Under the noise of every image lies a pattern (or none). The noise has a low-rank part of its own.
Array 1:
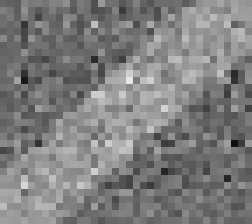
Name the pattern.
a diagonal band
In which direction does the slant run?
bottom left to top right
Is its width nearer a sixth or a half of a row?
a half
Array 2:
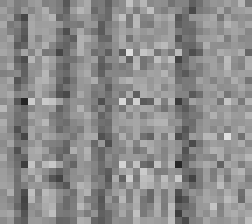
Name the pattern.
bands of columns
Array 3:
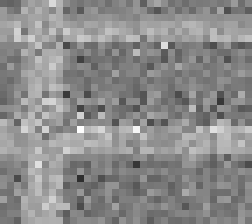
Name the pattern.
bands of rows crossing bands of columns
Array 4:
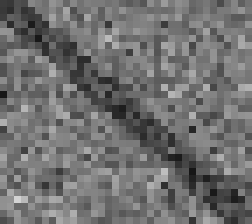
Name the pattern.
a diagonal band
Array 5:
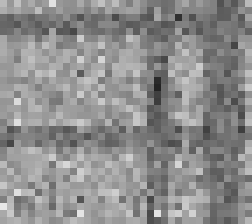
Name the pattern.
bands of rows crossing bands of columns
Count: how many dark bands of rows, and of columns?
2 and 2
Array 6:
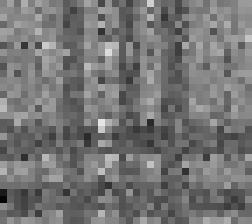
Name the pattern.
bands of rows crossing bands of columns
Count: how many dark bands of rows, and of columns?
2 and 3
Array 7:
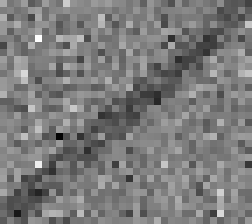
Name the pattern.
a diagonal band
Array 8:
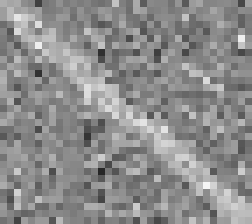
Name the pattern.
a diagonal band
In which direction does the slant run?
top left to bottom right
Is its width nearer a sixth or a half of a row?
a sixth
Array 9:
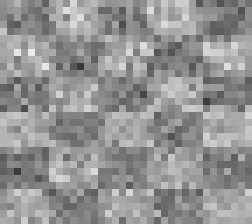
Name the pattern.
a checkerboard
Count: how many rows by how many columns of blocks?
6 by 5
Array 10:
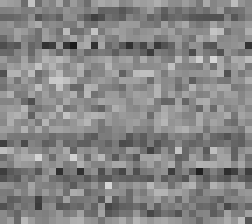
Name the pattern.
bands of rows
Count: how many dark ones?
5
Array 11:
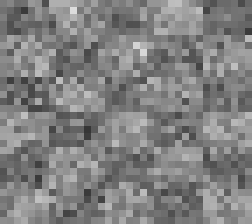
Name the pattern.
a checkerboard
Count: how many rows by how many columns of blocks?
6 by 5
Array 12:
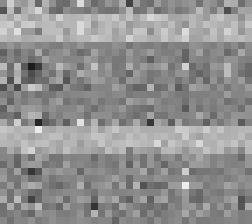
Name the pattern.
bands of rows
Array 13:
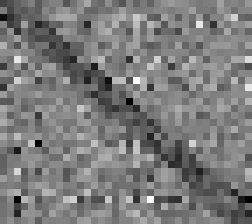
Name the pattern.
a diagonal band
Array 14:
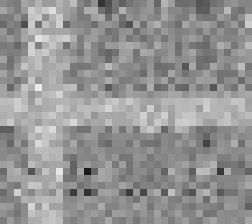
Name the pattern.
bands of rows crossing bands of columns
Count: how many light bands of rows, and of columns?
1 and 1
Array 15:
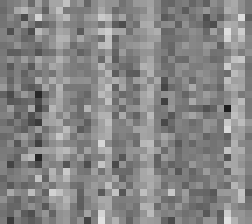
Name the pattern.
bands of columns
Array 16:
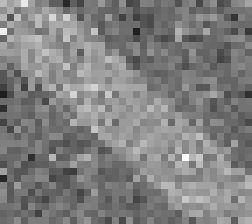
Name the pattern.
a diagonal band
